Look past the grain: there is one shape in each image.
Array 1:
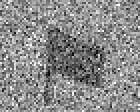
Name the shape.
flag
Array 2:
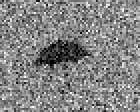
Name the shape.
umbrella
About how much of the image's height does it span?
half
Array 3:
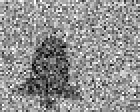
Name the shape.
bell
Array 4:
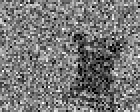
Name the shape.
chess rook
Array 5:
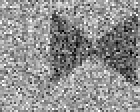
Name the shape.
bow tie
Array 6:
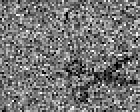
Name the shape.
pair of scissors
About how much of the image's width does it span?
half
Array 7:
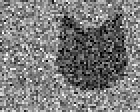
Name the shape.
cat's head
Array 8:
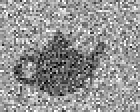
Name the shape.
teapot
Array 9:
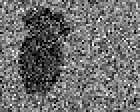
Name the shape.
footprint
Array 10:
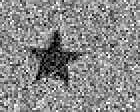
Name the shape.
star
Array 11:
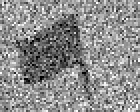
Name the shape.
flag
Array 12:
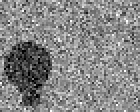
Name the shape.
light bulb
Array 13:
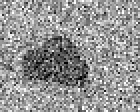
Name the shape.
cloud
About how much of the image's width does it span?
half
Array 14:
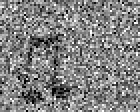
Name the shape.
pair of musical notes
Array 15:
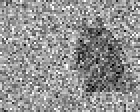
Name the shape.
chess knight
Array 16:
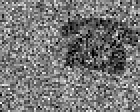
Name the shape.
telephone
